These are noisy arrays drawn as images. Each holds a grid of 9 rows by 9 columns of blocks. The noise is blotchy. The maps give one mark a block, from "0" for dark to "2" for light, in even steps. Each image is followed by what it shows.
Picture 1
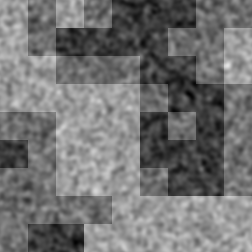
212100011
210000112
221110012
222221001
112220101
012220001
112221001
111122222
100222222
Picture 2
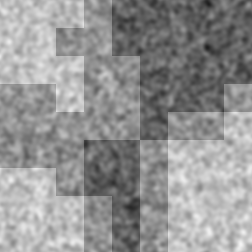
222100000
221100000
222110000
112110001
111110112
111001222
221001222
222101222
222101222
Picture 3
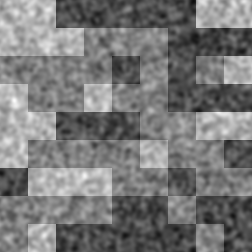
220000022
222111000
111101012
211211000
220001122
211112110
022211011
111100100
120000010
